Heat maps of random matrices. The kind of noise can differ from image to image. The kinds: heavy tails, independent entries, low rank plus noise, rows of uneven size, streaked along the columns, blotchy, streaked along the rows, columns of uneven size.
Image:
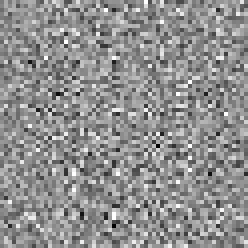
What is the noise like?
low rank plus noise
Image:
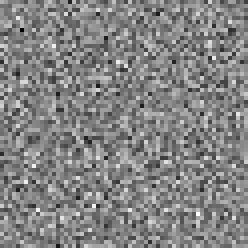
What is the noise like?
low rank plus noise
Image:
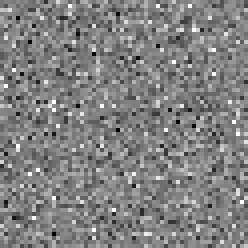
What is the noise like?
heavy tails
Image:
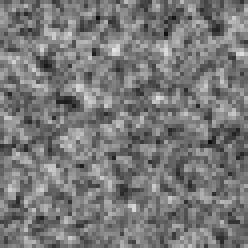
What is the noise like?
blotchy
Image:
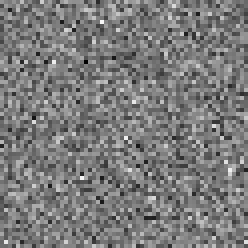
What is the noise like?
independent entries
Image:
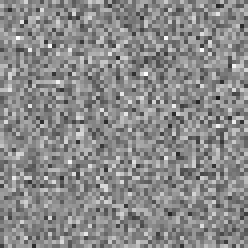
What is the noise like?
independent entries
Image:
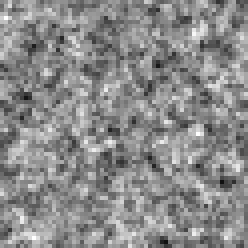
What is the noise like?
blotchy
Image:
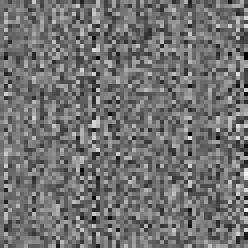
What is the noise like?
columns of uneven size
